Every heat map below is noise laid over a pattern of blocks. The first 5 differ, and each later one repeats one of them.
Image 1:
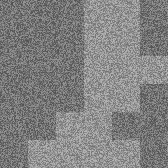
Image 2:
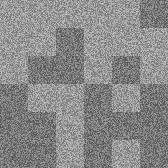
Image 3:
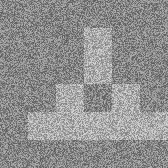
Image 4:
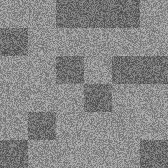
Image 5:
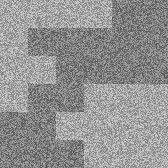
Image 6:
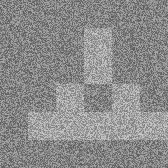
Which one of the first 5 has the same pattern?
3
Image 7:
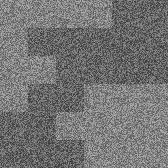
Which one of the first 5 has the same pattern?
5
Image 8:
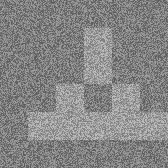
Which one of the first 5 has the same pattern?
3
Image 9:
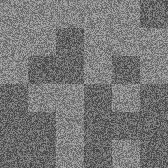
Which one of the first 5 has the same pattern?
2
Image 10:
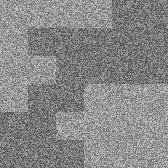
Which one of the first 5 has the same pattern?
5
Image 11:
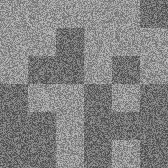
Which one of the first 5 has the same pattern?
2
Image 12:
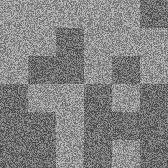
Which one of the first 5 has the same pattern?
2
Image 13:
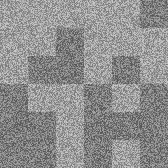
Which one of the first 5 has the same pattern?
2
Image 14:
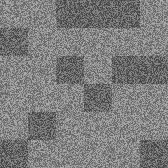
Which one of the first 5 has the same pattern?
4
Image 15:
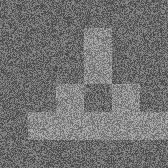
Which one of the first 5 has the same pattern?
3
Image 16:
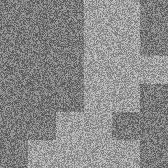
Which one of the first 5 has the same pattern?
1
